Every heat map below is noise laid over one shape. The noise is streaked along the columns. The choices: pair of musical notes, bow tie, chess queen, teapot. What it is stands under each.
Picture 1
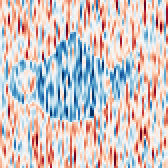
teapot
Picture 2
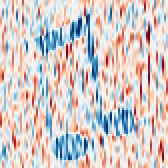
pair of musical notes
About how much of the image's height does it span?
nearly all
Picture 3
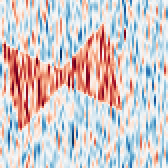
bow tie
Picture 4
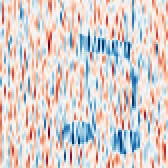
pair of musical notes
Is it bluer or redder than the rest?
bluer
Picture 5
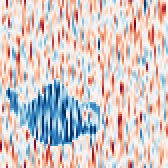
teapot
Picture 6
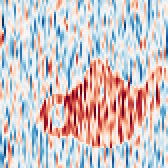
teapot
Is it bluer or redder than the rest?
redder
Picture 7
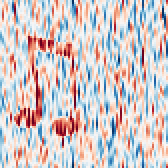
pair of musical notes
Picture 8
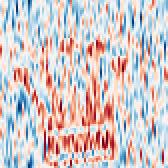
chess queen
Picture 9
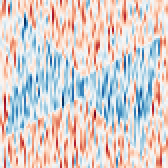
bow tie
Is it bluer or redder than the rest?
bluer
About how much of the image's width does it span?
nearly all
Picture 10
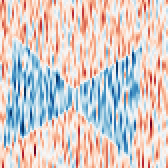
bow tie
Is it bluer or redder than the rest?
bluer
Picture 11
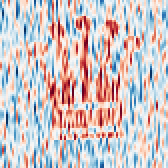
chess queen
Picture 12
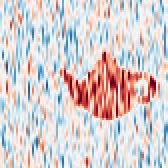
teapot
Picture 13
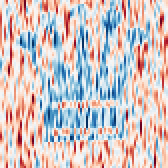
chess queen
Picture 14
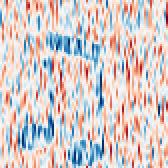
pair of musical notes
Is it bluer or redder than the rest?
bluer
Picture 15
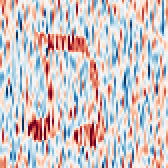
pair of musical notes
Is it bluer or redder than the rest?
redder
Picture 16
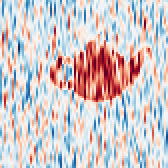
teapot
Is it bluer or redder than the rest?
redder
